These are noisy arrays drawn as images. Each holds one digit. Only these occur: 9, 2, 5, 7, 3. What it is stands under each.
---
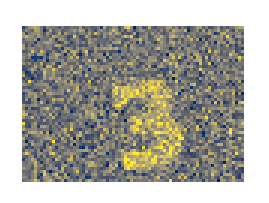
3
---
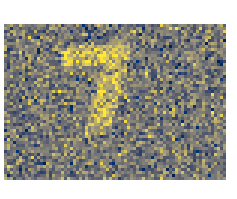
7
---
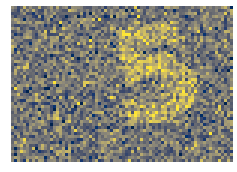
5
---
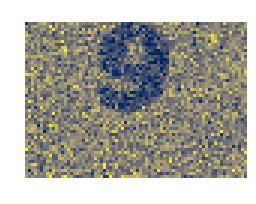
9
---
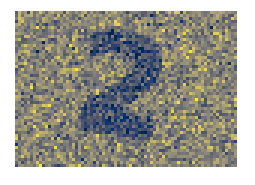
2
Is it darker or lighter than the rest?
darker
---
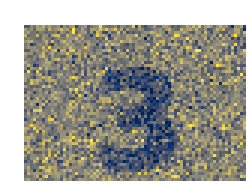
3
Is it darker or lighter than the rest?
darker
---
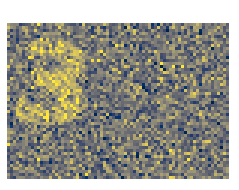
3
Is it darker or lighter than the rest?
lighter
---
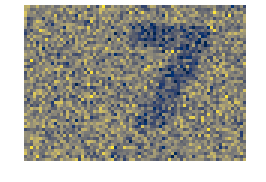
7
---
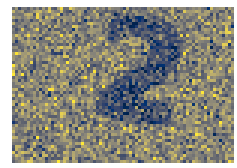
2
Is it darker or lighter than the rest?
darker
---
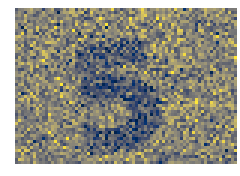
5
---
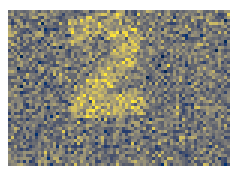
2
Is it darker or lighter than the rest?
lighter
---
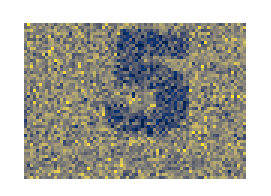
5
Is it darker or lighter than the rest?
darker
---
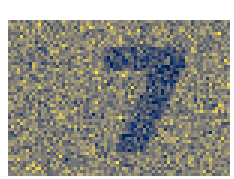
7
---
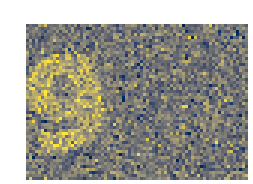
9
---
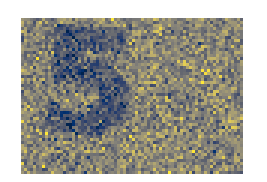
5
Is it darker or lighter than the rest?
darker
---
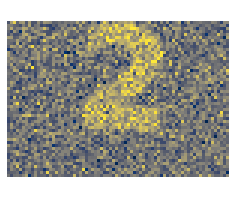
2
